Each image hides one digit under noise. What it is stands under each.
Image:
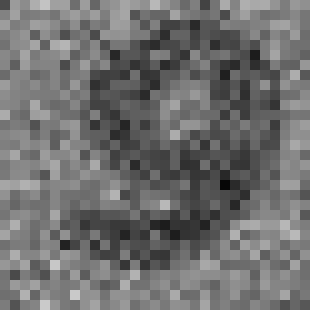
dark 9
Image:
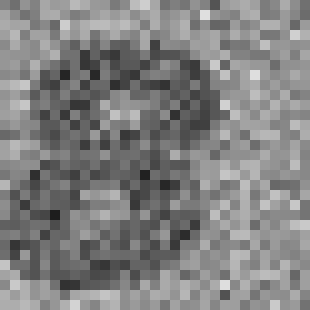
dark 8
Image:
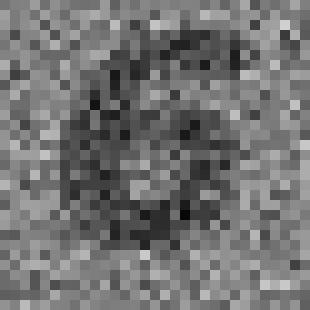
dark 6
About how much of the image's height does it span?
two thirds
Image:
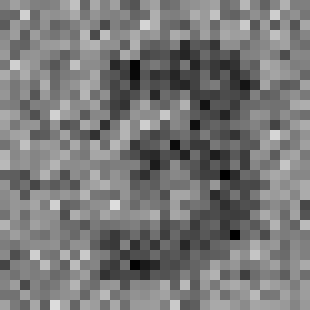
dark 3
